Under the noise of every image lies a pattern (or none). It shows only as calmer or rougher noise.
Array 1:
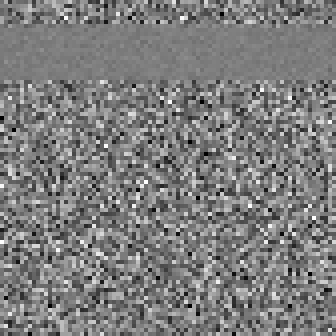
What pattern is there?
one horizontal stripe
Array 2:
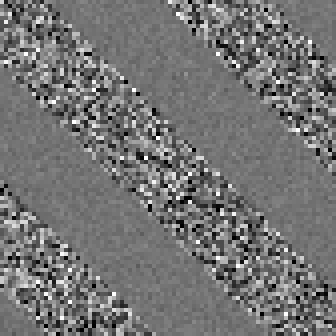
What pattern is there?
diagonal stripes
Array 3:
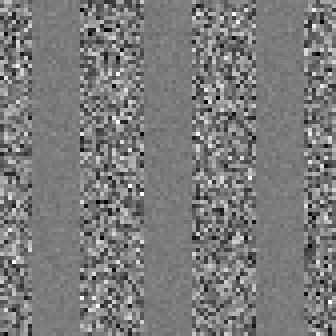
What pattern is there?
vertical stripes
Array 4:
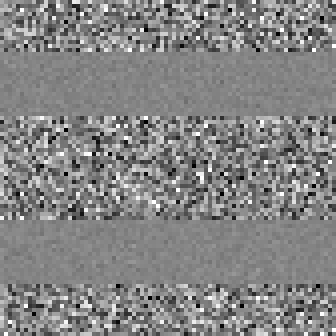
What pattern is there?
horizontal stripes
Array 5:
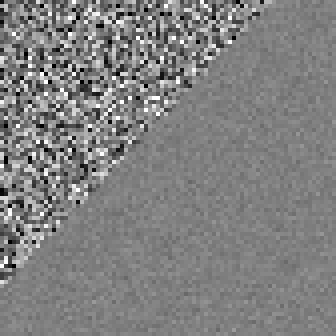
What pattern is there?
a sharp edge
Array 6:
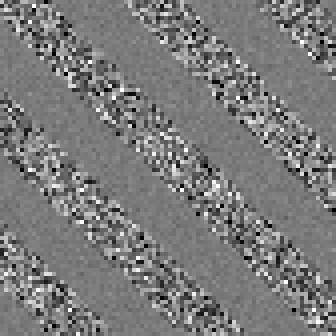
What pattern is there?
diagonal stripes
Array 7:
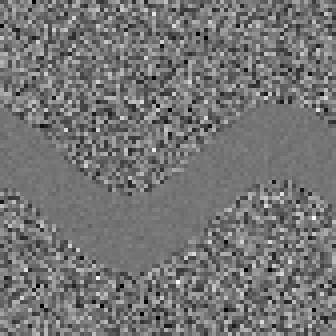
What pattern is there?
a wavy band
